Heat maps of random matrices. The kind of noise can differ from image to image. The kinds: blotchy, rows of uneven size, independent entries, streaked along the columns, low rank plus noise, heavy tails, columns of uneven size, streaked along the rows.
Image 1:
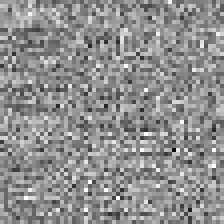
low rank plus noise
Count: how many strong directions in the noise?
two
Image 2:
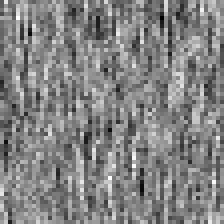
streaked along the columns
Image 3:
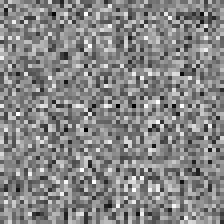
low rank plus noise
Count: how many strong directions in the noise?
two
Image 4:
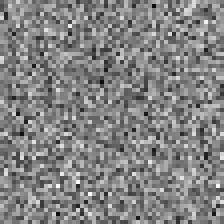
independent entries
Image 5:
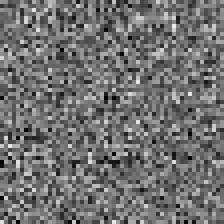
low rank plus noise
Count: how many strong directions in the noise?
five to eight
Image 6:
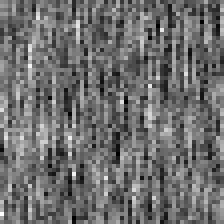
streaked along the columns
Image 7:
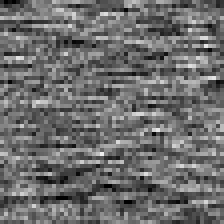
streaked along the rows
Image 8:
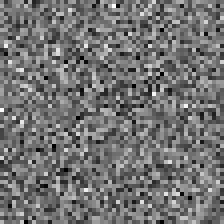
independent entries
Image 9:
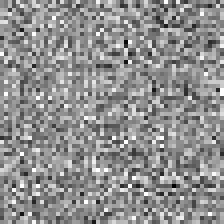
low rank plus noise
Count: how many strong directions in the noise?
three or four
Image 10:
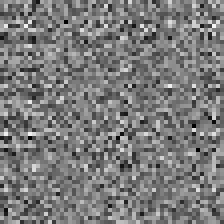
low rank plus noise
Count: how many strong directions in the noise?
three or four
